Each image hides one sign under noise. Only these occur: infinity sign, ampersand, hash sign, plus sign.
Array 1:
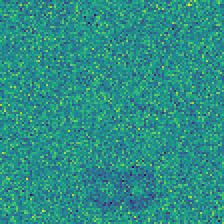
dark infinity sign, bottom middle
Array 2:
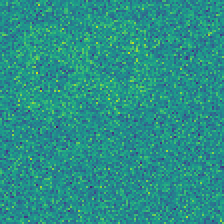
light infinity sign
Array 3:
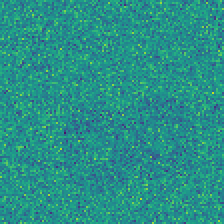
dark infinity sign
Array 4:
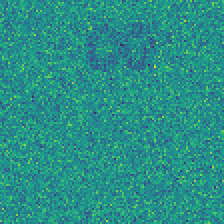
dark infinity sign, top middle
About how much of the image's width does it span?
a third
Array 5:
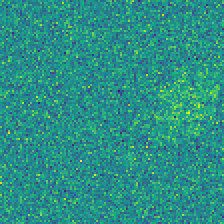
light hash sign, middle right
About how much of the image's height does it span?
a third
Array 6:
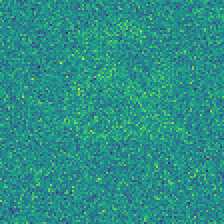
light ampersand
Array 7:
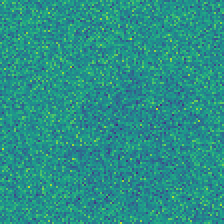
dark hash sign
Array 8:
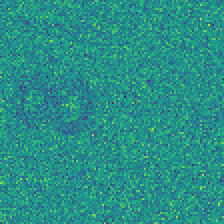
dark infinity sign, middle left
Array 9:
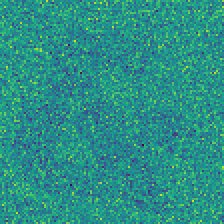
dark ampersand
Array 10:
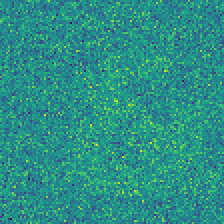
light ampersand
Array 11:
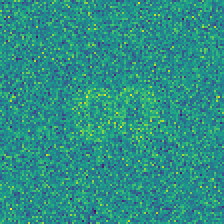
light infinity sign, centre
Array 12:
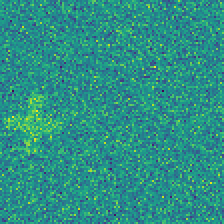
light plus sign, middle left
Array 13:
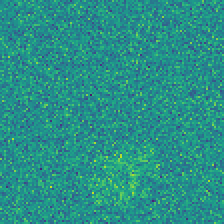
light hash sign, bottom middle
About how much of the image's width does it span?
a third
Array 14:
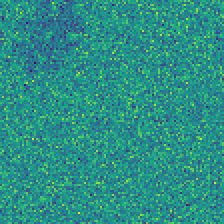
dark hash sign, top left
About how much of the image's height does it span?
a third
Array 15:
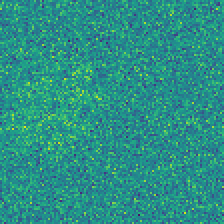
light hash sign, middle left
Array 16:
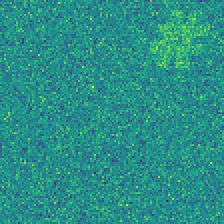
light hash sign, top right
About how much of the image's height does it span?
a quarter
